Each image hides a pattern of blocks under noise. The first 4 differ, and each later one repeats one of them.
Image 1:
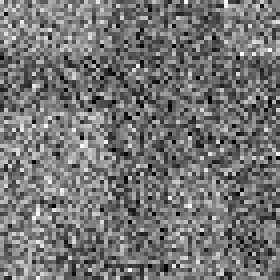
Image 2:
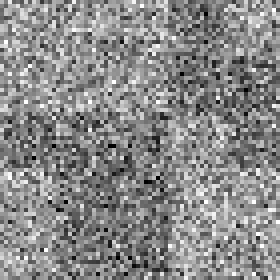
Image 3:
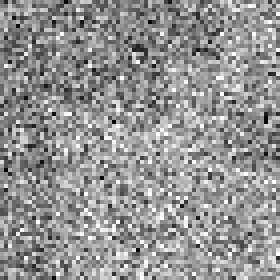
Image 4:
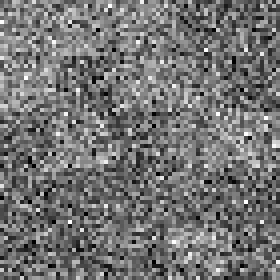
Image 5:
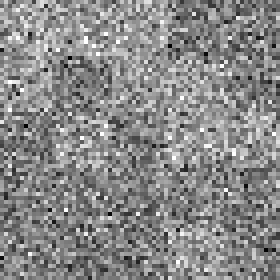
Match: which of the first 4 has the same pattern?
4
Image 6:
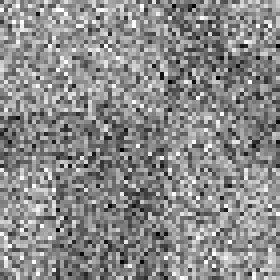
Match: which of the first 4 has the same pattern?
2
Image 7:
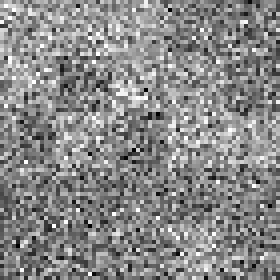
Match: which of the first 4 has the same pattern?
4
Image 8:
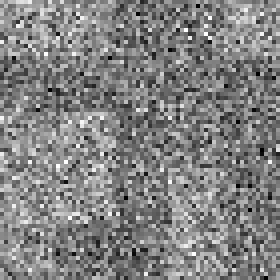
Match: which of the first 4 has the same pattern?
1
